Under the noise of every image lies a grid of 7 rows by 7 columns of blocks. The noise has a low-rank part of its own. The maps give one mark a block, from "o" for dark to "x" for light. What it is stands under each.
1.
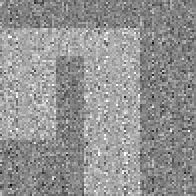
ooooooo
xxxxxoo
xxoxxoo
xxoxxoo
xxoxxoo
oooxxoo
oooxxoo
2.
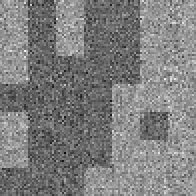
xoxooxx
xoxooxx
xooooxx
ooooxxx
xoooxox
xoooxxx
oooxxxx
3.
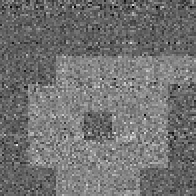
ooooooo
ooooooo
ooxxxxx
oxxxxxo
oxxoxxo
oxxxxxo
ooxxxoo
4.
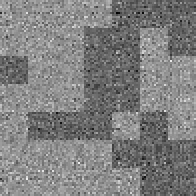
xxxxooo
xxxooxo
oxxooxx
xxxooxx
xoooxox
xxxxooo
xxxxxoo
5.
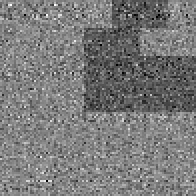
xxxxoox
xxxooxx
xxxoooo
xxxoooo
xxxxxxx
xxxxxxx
xxxxxxx
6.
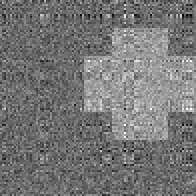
ooooooo
ooooxxo
oooxxxx
oooxxxx
ooooxxo
ooooooo
ooooooo
